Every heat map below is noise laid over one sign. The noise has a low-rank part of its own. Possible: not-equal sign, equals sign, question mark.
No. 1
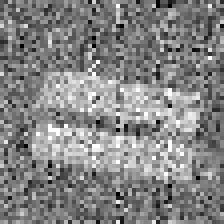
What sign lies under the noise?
equals sign
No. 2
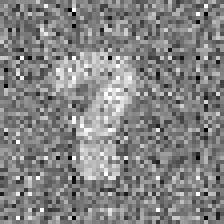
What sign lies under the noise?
question mark
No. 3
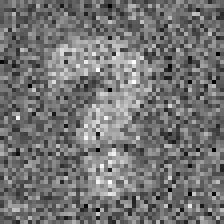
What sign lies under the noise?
question mark
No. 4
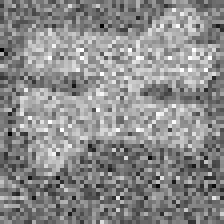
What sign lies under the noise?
not-equal sign
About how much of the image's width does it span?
nearly all
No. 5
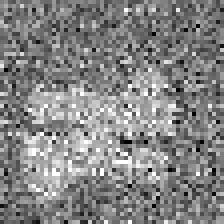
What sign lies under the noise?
not-equal sign
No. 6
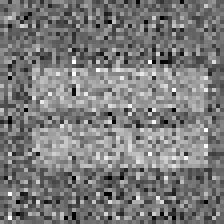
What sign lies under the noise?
equals sign
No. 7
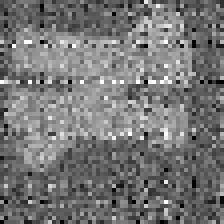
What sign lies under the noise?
not-equal sign
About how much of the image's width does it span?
nearly all
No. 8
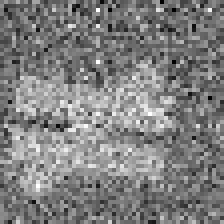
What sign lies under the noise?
not-equal sign
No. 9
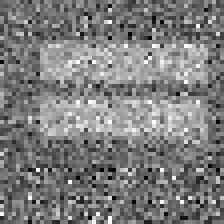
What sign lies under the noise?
equals sign
